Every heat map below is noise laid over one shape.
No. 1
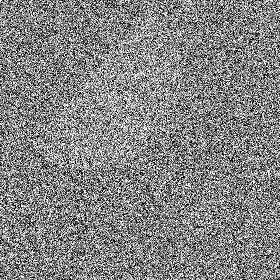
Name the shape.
half disc
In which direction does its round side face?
down and right
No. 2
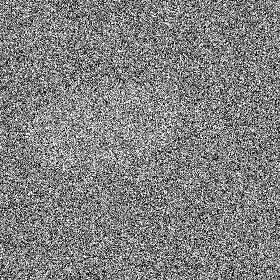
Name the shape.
ellipse
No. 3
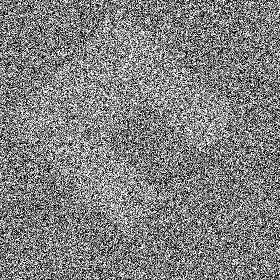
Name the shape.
square with a notch
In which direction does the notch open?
down and right
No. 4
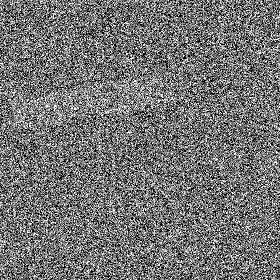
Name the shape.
bar
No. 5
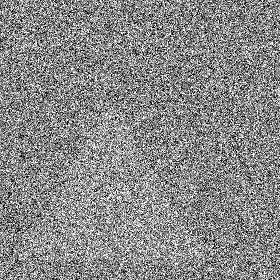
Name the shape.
triangle
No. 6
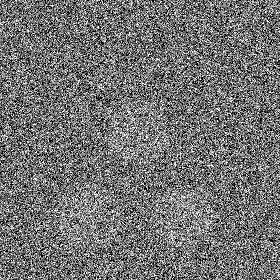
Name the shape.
three dots
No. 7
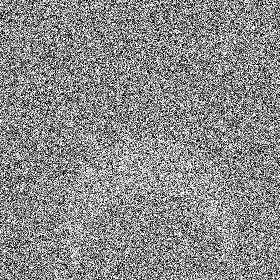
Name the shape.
crescent
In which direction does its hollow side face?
down
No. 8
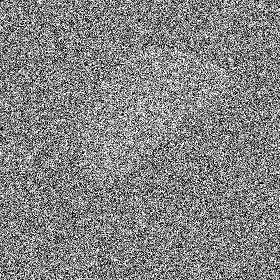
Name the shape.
half disc
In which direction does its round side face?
up and left
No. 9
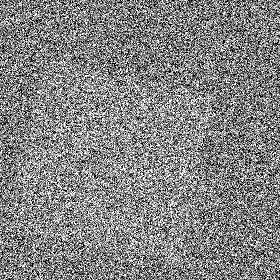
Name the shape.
square
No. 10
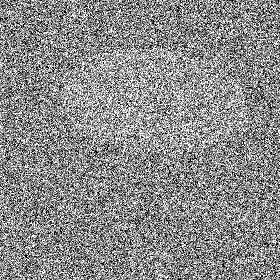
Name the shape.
ellipse
